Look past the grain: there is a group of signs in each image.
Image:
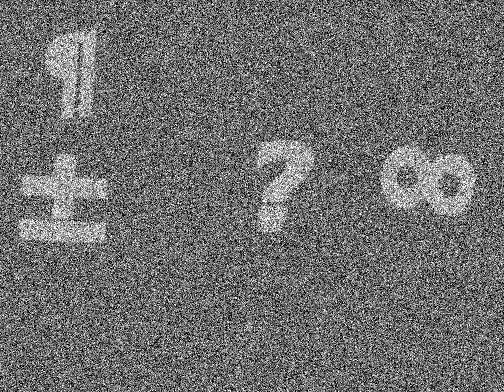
top left: pilcrow; middle left: plus-minus sign; centre: question mark; middle right: infinity sign
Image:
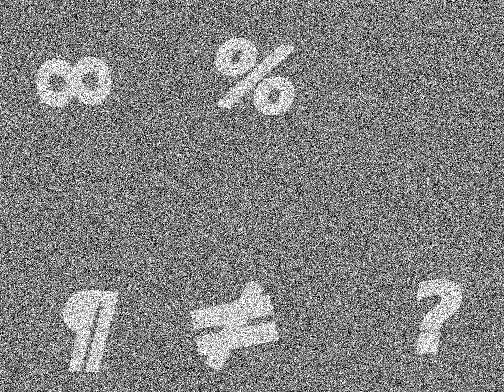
top left: infinity sign; top middle: percent sign; bottom left: pilcrow; bottom middle: not-equal sign; bottom right: question mark
